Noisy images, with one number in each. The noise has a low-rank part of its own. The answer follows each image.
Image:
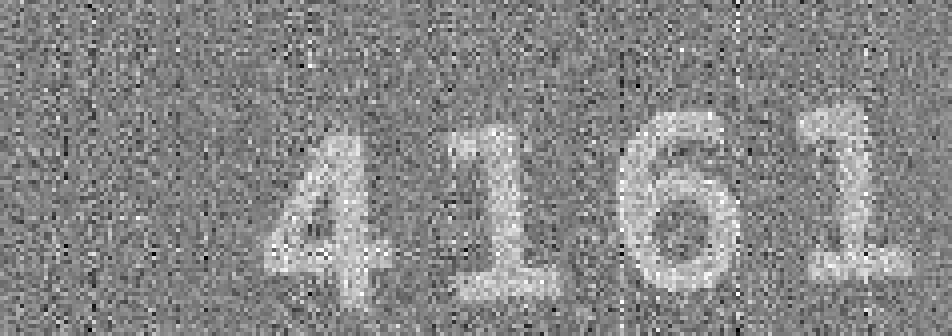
4161
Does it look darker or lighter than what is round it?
lighter
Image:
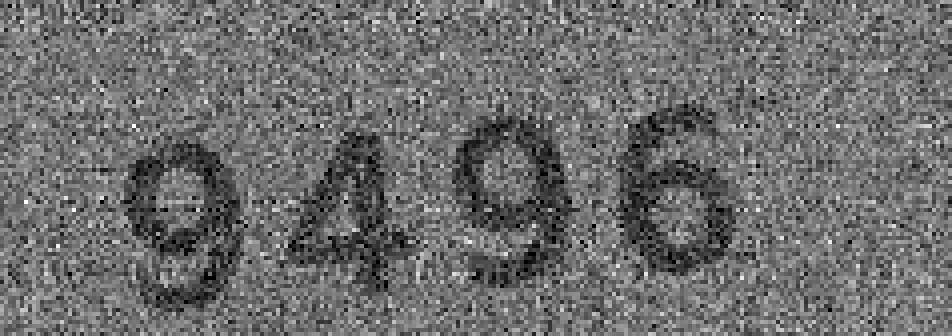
9496
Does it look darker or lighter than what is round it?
darker
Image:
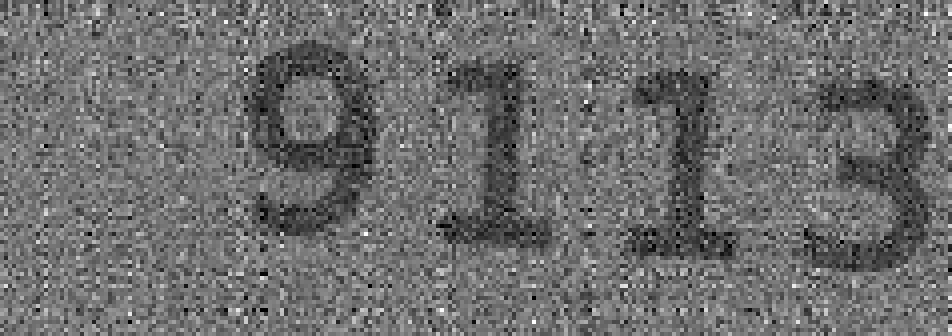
9113
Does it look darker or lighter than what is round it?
darker
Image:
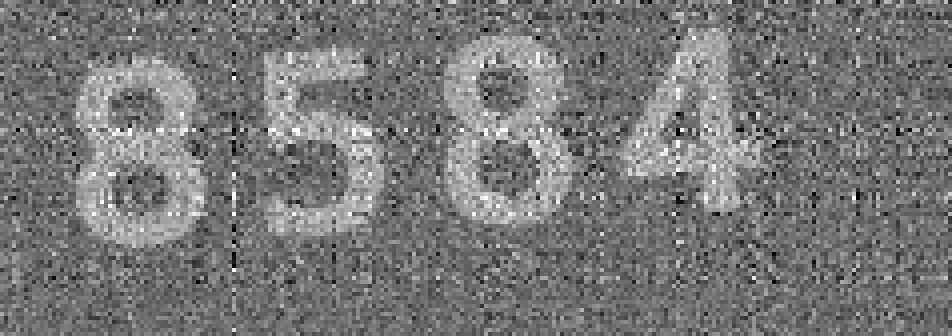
8584
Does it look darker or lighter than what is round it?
lighter
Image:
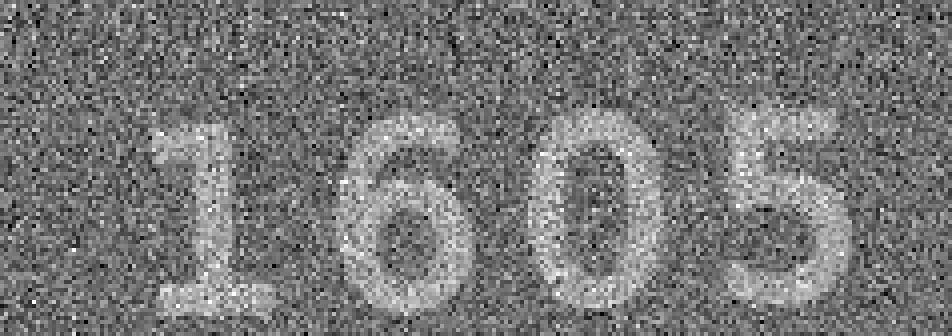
1605
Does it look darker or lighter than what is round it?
lighter
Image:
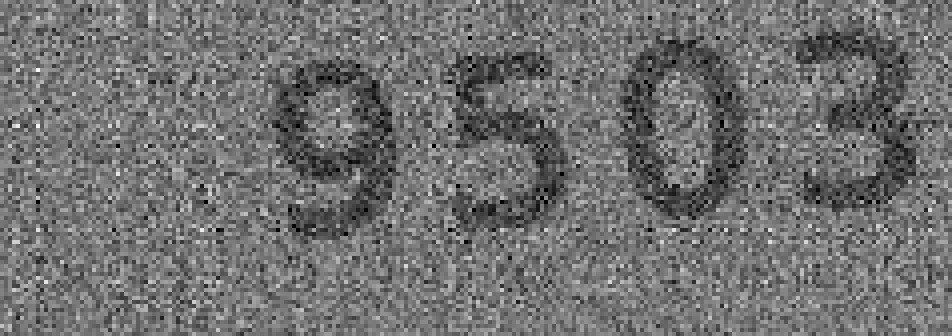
9503
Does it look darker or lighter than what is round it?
darker
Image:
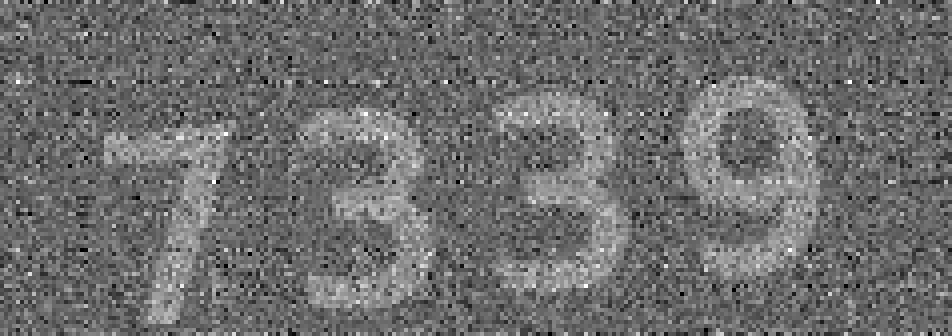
7339
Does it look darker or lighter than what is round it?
lighter
